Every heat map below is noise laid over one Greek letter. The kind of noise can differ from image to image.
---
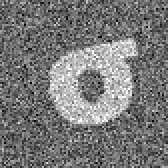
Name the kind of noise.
independent entries
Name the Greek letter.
sigma
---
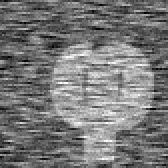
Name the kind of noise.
streaked along the rows
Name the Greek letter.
phi
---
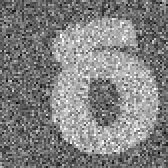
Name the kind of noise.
independent entries
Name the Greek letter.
delta
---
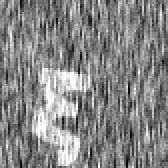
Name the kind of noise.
streaked along the columns
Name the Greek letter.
xi
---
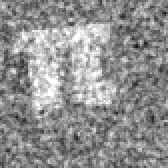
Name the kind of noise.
blotchy
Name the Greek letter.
pi
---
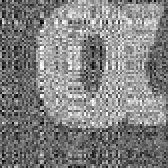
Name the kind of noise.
low rank plus noise
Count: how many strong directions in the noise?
one
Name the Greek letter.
alpha
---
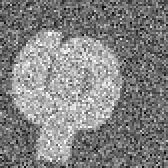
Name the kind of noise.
independent entries
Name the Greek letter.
phi
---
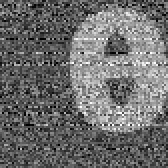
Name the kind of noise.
rows of uneven size
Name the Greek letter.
theta
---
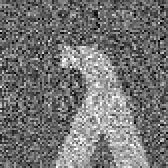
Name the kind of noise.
low rank plus noise
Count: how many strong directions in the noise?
three or four
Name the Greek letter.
lambda
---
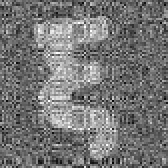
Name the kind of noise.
low rank plus noise
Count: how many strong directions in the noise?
one
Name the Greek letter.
xi
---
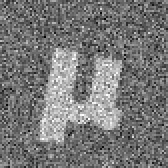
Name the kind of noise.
independent entries
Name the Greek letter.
mu
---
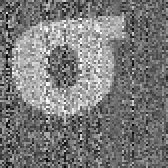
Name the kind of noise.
columns of uneven size
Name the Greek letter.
sigma
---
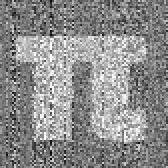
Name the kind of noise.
columns of uneven size
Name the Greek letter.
pi
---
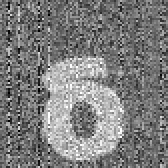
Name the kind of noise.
columns of uneven size
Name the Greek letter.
delta
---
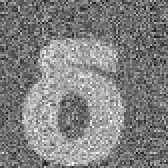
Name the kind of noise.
low rank plus noise
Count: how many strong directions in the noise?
five to eight
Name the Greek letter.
delta
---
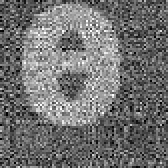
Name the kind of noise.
low rank plus noise
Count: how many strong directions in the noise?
two
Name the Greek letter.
theta
